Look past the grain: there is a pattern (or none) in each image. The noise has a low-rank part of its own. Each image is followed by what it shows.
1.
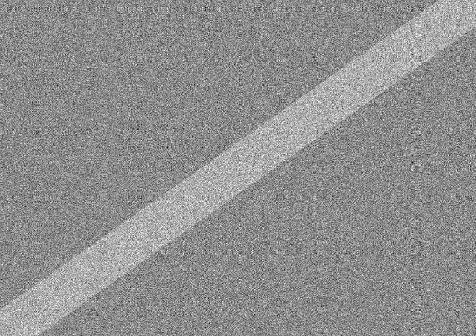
a diagonal band
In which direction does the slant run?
bottom left to top right
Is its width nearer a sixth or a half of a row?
a sixth
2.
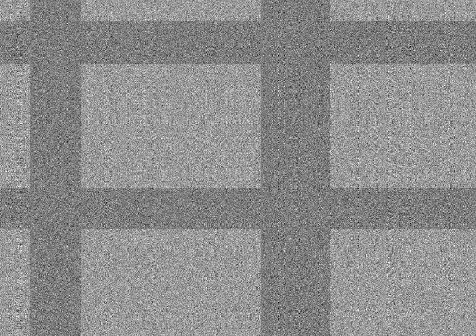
bands of rows crossing bands of columns
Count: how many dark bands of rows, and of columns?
2 and 2
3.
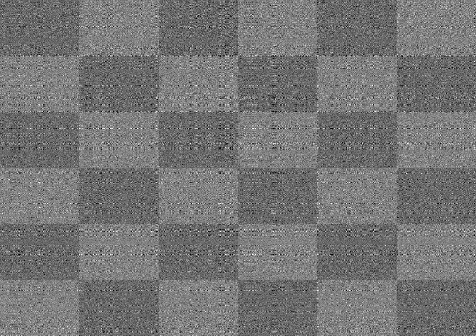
a checkerboard
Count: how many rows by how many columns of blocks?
6 by 6
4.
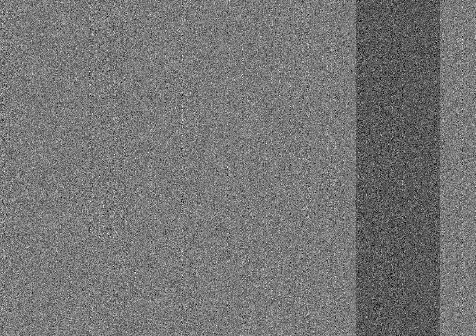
one band of columns
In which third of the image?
right
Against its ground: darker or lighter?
darker
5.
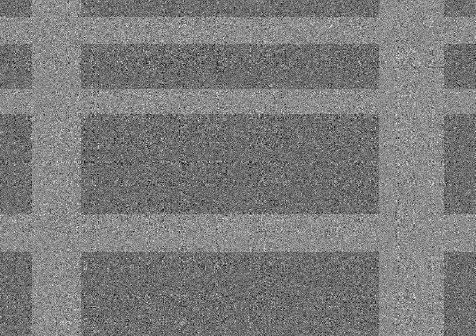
bands of rows crossing bands of columns
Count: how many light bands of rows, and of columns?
3 and 2
